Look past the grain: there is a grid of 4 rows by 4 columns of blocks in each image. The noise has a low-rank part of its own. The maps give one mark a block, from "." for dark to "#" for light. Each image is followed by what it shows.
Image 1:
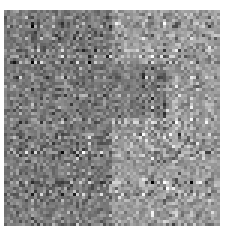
. . # #
. . . #
. . # #
. . # #
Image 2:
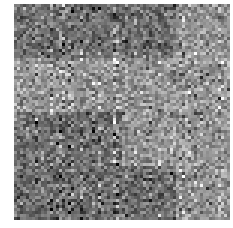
. . . #
# # # #
. . # #
. . . #
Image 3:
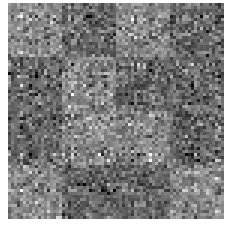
# . # .
. # . .
. # # .
# . . #
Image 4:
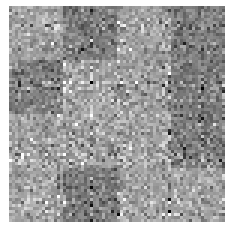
# . # .
. # # .
# # # .
# . # #
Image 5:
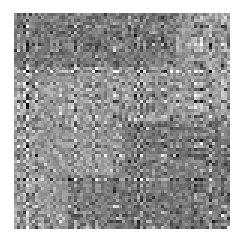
. . . #
# # # #
# # . .
# . . .
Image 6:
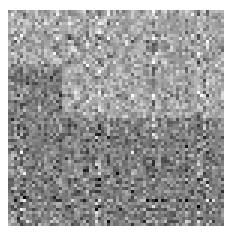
# # # #
. # # #
. . . .
. . . .
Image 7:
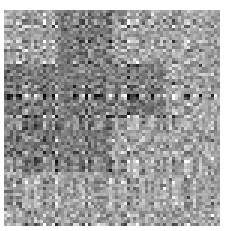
# . # #
. . . #
. . # #
# # # #
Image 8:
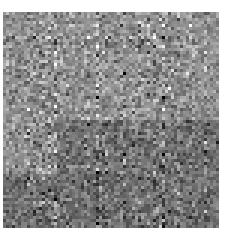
# # # #
# # # #
# . . .
. . . .
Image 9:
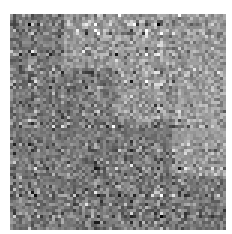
. # # #
. . # #
. . . #
. . . .
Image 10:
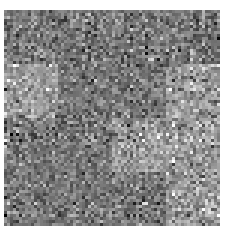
. . . .
# . . #
. . # #
. . . #
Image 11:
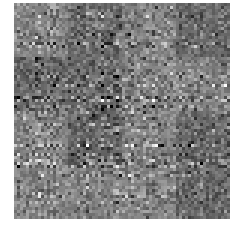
# . # .
. . # #
# . # .
# # # .
